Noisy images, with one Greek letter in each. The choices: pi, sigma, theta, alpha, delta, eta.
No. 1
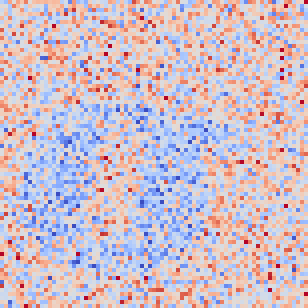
sigma
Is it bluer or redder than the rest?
bluer
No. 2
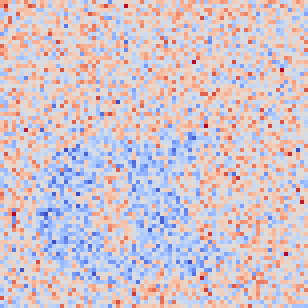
alpha
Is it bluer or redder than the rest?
bluer
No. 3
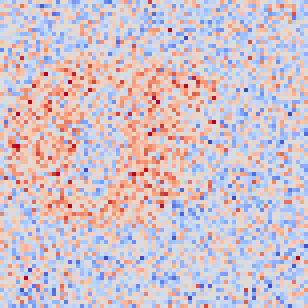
sigma
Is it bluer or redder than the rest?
redder
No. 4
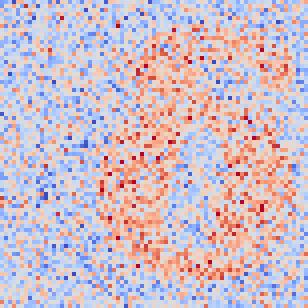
delta
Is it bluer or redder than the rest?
redder
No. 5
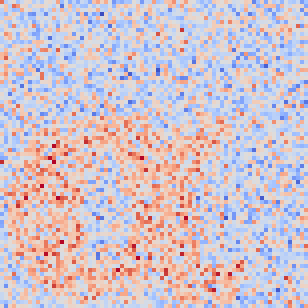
alpha
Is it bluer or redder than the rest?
redder
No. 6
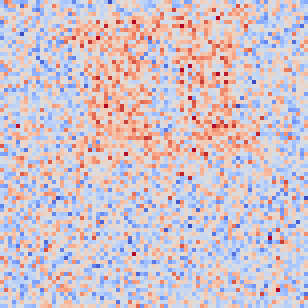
pi
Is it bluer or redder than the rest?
redder
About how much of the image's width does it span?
two thirds
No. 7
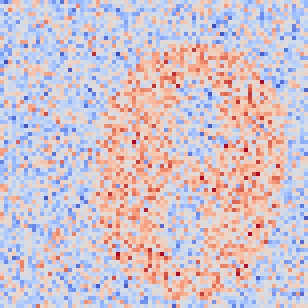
theta
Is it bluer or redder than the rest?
redder
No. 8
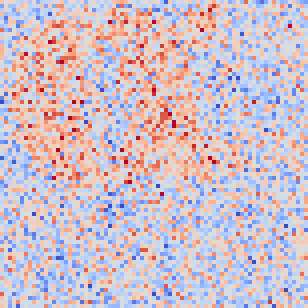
alpha
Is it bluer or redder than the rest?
redder
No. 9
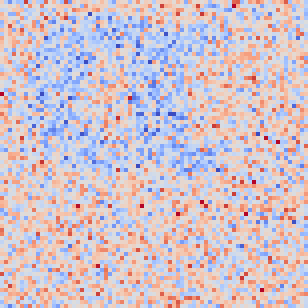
alpha
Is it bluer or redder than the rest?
bluer
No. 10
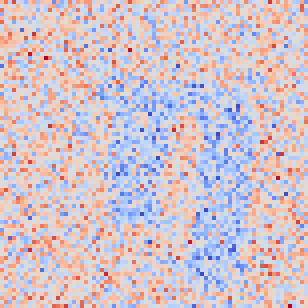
eta
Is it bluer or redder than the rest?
bluer
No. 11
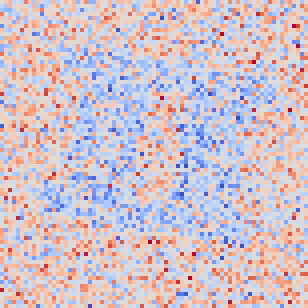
pi
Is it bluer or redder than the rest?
bluer
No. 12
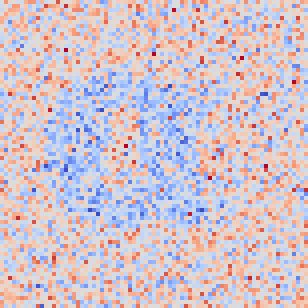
alpha
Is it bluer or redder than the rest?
bluer
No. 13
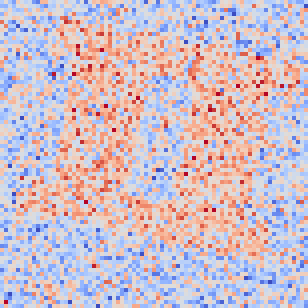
pi
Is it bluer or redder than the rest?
redder
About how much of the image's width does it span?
nearly all
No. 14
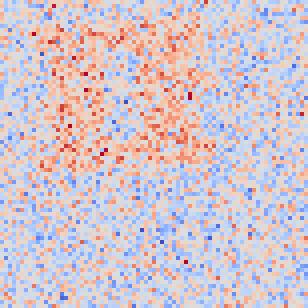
pi
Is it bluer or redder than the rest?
redder
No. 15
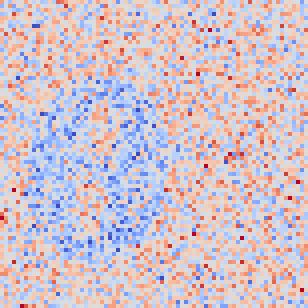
theta
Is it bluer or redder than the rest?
bluer
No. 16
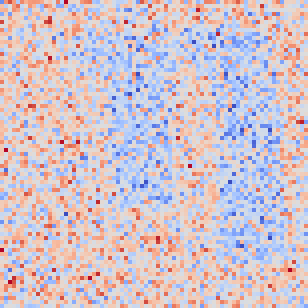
eta
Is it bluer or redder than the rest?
bluer
